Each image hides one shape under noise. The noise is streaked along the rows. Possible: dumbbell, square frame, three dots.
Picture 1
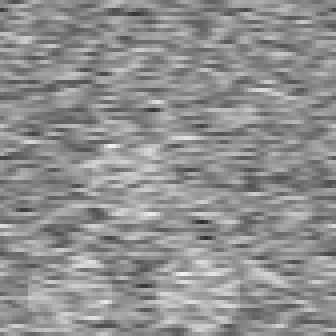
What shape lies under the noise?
three dots
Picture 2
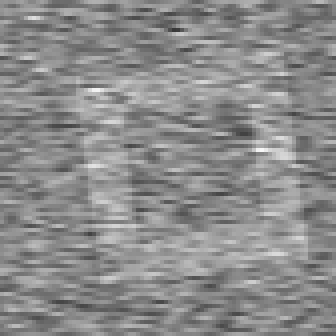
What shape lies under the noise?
square frame
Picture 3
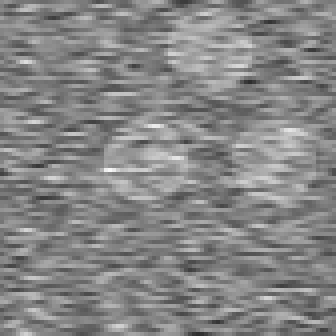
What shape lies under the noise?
three dots
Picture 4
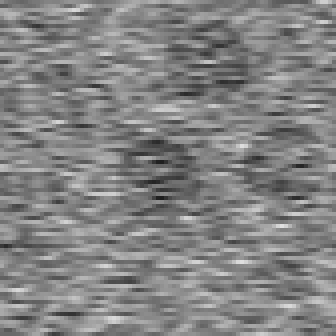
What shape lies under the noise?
three dots
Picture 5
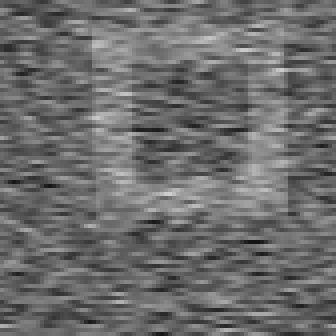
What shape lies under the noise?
square frame
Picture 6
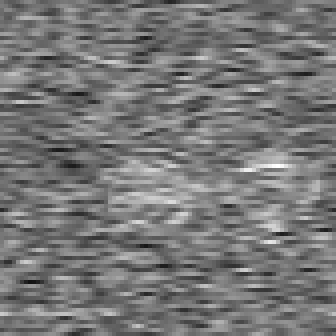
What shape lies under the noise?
dumbbell
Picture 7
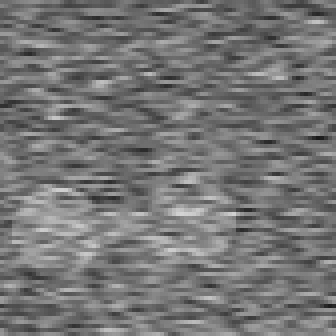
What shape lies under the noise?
dumbbell
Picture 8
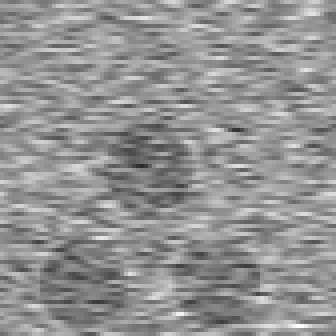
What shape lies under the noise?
three dots
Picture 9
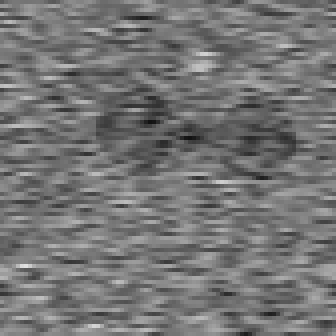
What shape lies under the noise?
dumbbell
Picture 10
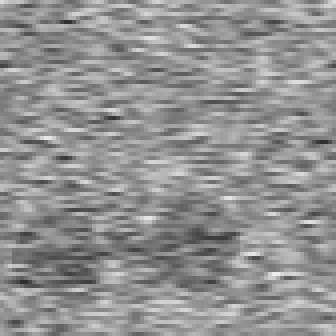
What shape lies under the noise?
dumbbell
